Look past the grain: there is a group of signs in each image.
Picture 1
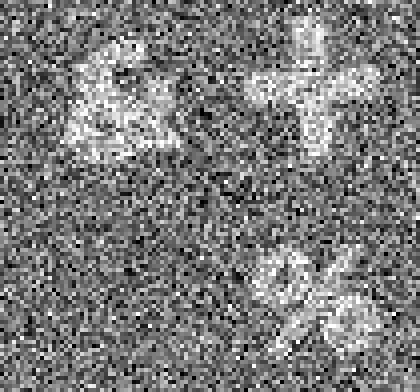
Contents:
top left: ampersand; top right: plus sign; bottom right: percent sign
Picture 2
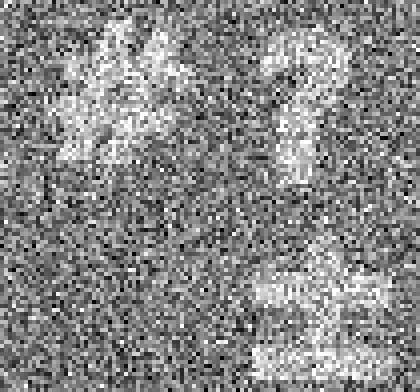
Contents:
top left: hash sign; top right: question mark; bottom right: plus-minus sign
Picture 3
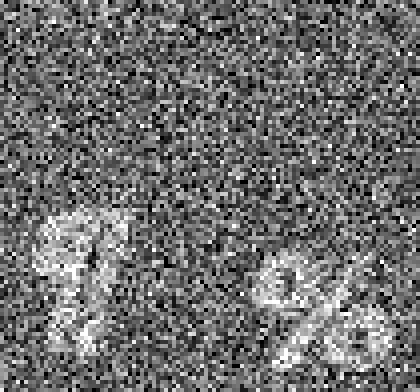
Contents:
bottom left: pilcrow; bottom right: percent sign
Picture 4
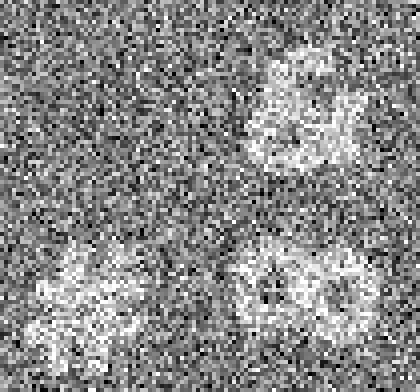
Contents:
top right: ampersand; bottom left: hash sign; bottom right: infinity sign
